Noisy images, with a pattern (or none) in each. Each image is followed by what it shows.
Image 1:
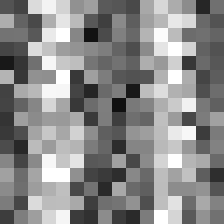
vertical stripes
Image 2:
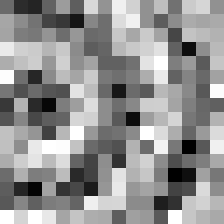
rings round one point
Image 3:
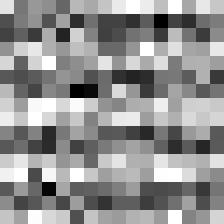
horizontal stripes
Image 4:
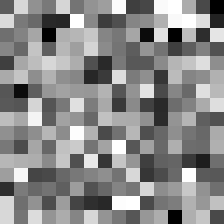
only noise
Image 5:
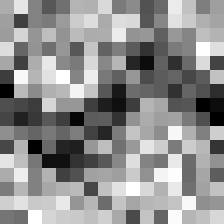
a wavy band
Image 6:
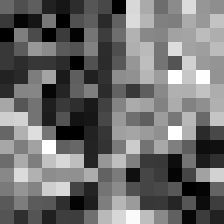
spokes from one point
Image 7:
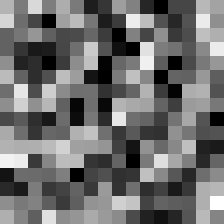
rings round one point
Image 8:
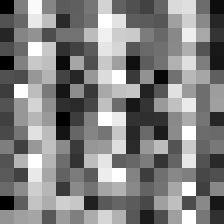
vertical stripes
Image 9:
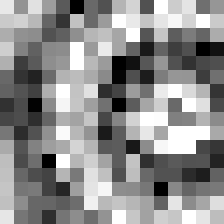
rings round one point
